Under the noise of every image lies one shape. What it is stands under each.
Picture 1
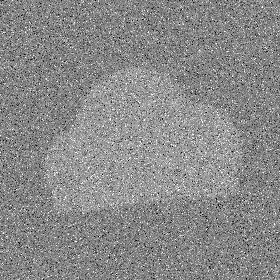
light cloud
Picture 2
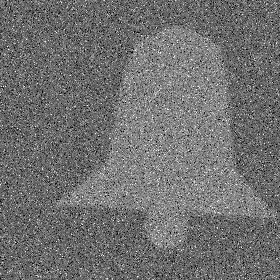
light bell
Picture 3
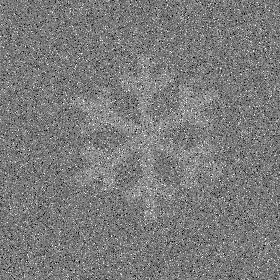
light snowflake
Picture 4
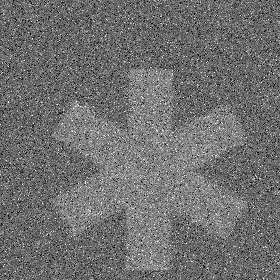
light asterisk
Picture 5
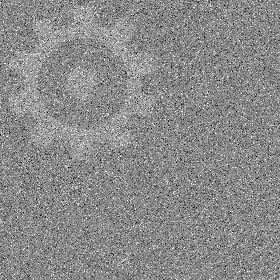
light gear
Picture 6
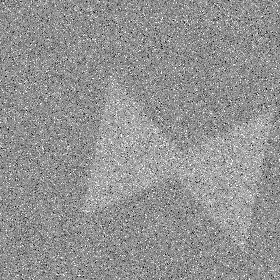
light bow tie
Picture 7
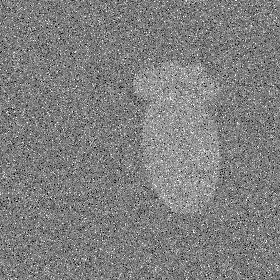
light footprint
